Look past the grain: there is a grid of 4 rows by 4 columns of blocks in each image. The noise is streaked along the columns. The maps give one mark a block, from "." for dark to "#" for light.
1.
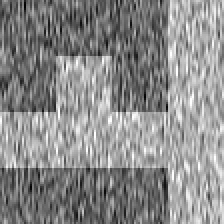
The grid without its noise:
. . . #
. # . #
# # # #
. . . #
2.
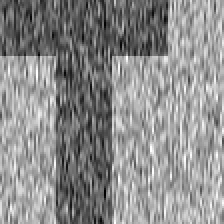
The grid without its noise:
. . . #
# . # #
# . # #
# . # #
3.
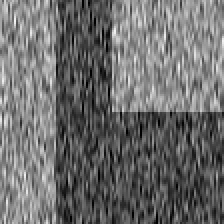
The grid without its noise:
# . # #
# . # #
# . . .
# . . .
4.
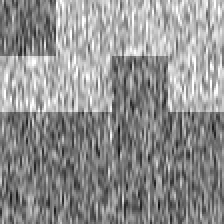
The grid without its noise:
. # # #
# # . #
. . . .
. . . .
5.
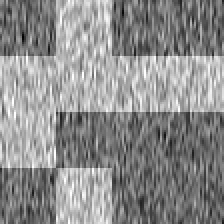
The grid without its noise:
. # . .
# # # #
# . . .
. # . .
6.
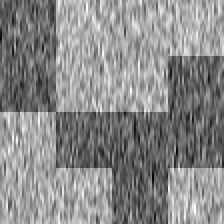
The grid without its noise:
. # # #
. # # .
# . . .
# # . #
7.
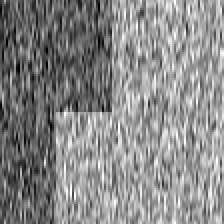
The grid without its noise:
. . # #
. . # #
. # # #
. # # #
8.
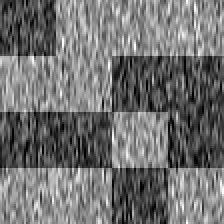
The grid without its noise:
. # # #
# # . .
. . # .
# # . #
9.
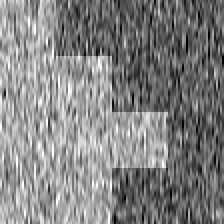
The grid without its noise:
# . . .
# # . .
# # # .
# # . .
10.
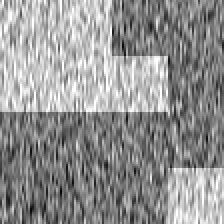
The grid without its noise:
# # . .
# # # .
. . . .
. . . #
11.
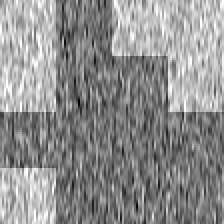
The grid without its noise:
# . # #
# . . #
. . . .
# . . .
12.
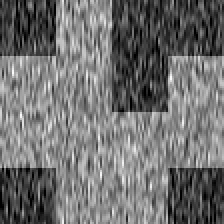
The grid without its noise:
. # . .
# # . #
# # # #
. # # .
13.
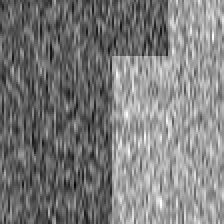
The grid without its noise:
. . . #
. . # #
. . # #
. . # #
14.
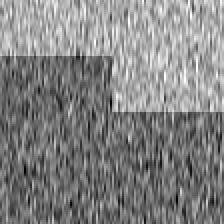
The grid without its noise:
# # # #
. . # #
. . . .
. . . .
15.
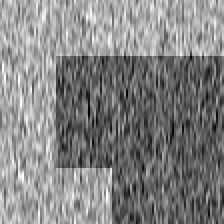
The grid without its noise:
# # # #
# . . .
# . . .
# # . .
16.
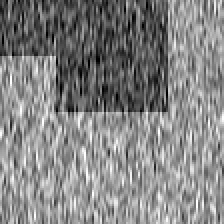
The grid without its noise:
. . . #
# . . #
# # # #
# # # #
